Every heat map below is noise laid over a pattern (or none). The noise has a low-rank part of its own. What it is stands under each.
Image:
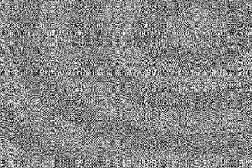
rings round one point
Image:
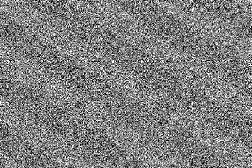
diagonal stripes
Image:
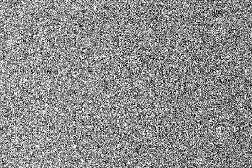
a smooth slope
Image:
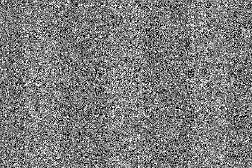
vertical stripes
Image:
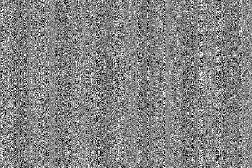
vertical stripes
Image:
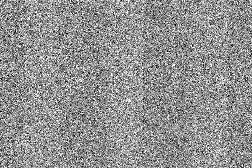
vertical stripes
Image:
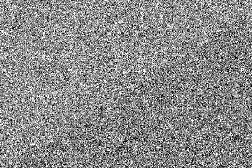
a sharp edge
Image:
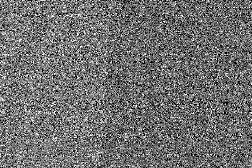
a sharp edge
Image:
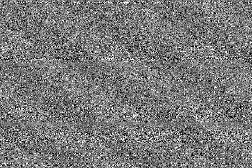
diagonal stripes
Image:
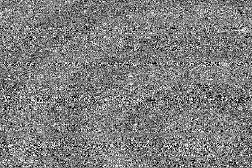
rings round one point
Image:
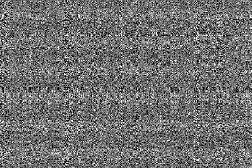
horizontal stripes
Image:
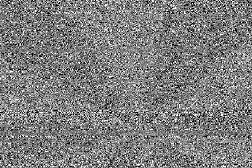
spokes from one point
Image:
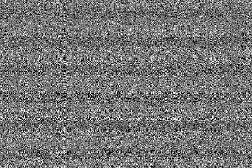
horizontal stripes
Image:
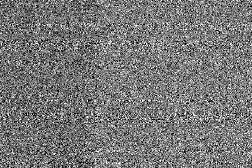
a sharp edge
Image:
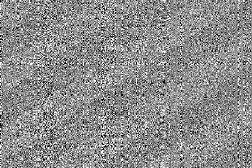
diagonal stripes
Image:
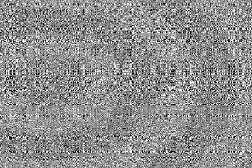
rings round one point
